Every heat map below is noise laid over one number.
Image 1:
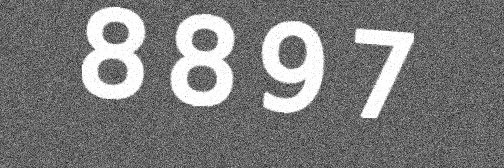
8897
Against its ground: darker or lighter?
lighter
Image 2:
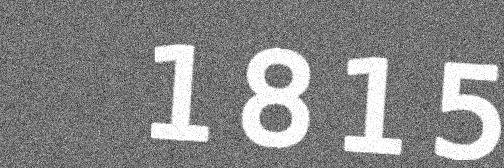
1815
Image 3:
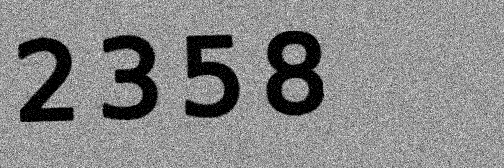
2358
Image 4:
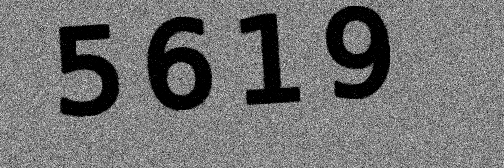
5619
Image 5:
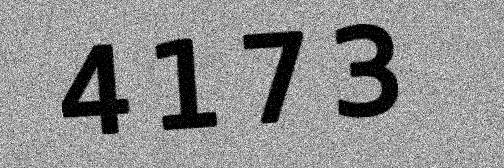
4173
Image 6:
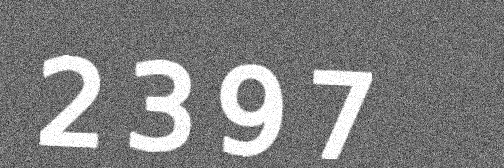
2397
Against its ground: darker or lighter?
lighter
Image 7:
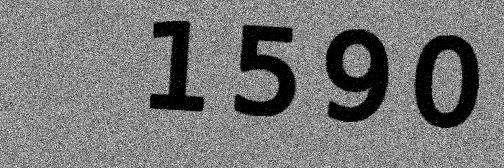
1590
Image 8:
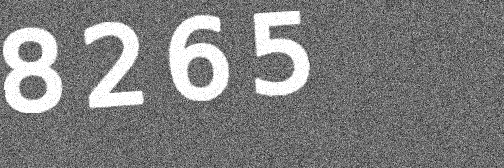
8265
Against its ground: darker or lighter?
lighter
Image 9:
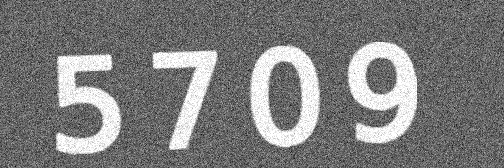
5709
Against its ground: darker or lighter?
lighter
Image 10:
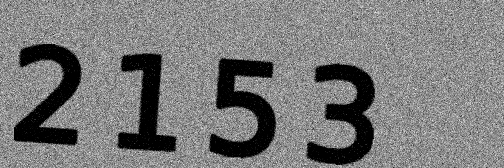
2153
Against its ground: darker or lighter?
darker
